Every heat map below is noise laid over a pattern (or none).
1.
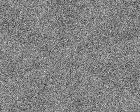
spokes from one point
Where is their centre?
centre
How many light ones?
7
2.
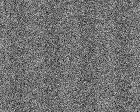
vertical stripes
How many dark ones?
4
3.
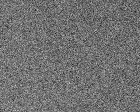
a smooth slope
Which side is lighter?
bottom left
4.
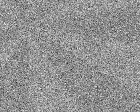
spokes from one point
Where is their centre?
top left
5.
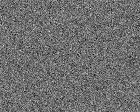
only noise
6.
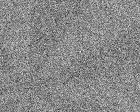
spokes from one point
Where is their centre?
bottom left
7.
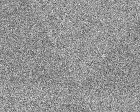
spokes from one point
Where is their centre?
bottom middle
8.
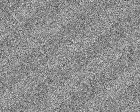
diagonal stripes
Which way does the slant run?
bottom left to top right
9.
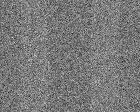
vertical stripes
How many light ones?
2
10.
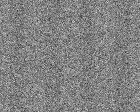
vertical stripes
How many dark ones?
4
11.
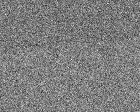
a sharp edge
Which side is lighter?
bottom
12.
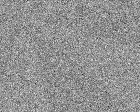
spokes from one point
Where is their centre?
top left
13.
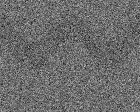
a wavy band
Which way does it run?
left to right
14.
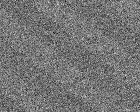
diagonal stripes
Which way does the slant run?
top left to bottom right
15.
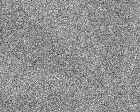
spokes from one point
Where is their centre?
bottom right
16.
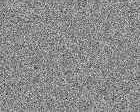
only noise
